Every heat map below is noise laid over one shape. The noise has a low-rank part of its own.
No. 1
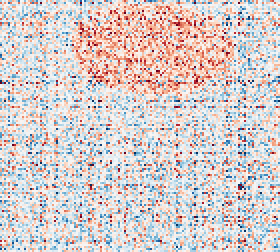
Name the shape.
ellipse
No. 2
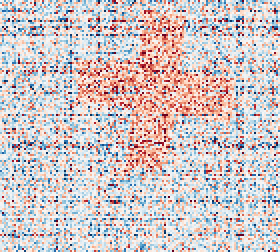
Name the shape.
cross
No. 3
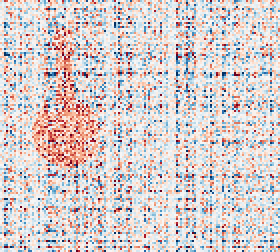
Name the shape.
lollipop
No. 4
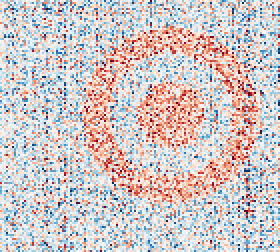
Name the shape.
bullseye
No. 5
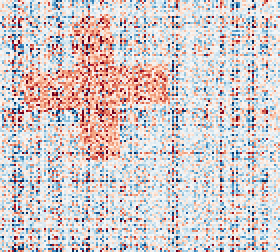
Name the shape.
cross
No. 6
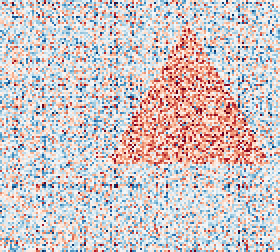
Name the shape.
triangle
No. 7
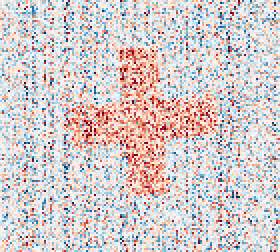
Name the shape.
cross
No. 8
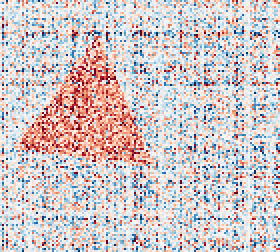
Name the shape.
triangle
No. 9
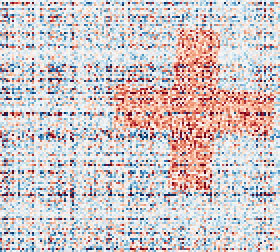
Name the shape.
cross
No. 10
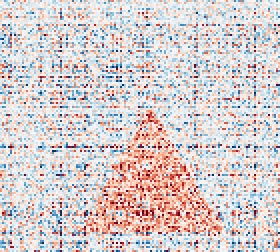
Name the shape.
triangle
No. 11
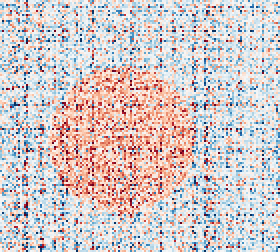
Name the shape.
disc
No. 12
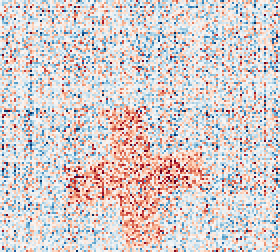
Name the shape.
cross
